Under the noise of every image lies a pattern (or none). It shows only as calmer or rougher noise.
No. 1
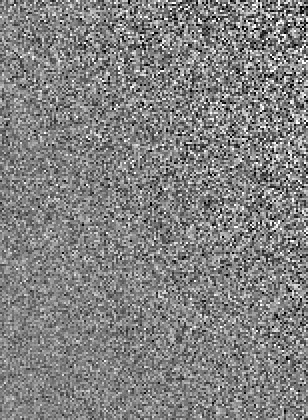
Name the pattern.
a smooth slope
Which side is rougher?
top right
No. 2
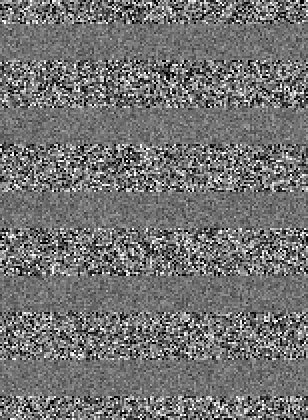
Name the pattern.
horizontal stripes
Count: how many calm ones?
5
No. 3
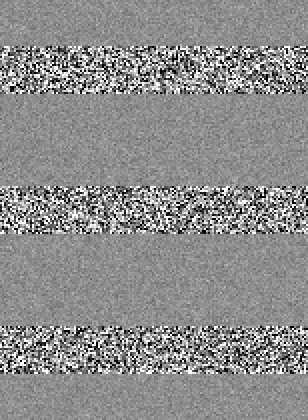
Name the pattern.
horizontal stripes
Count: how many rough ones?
3
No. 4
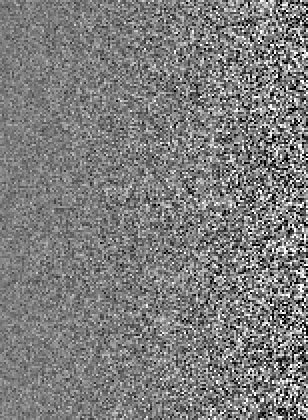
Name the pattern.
a smooth slope
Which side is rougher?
right
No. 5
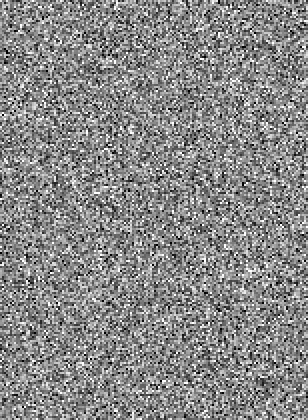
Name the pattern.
only noise
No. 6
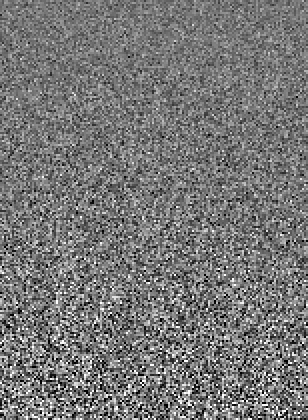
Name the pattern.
a smooth slope
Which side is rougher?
bottom
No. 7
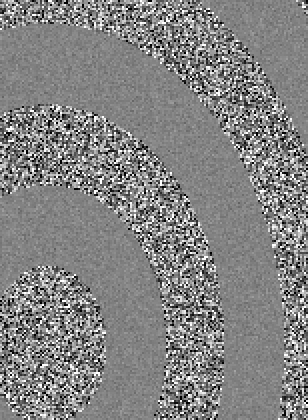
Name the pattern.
rings round one point
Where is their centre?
bottom left
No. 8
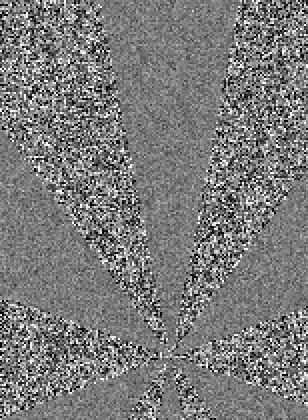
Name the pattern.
spokes from one point
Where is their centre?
bottom middle
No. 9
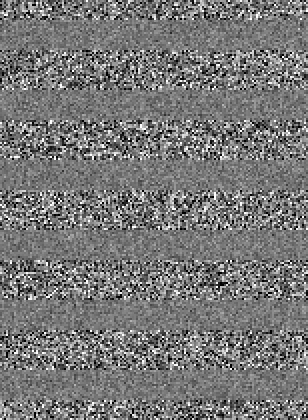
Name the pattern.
horizontal stripes
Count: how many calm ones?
6
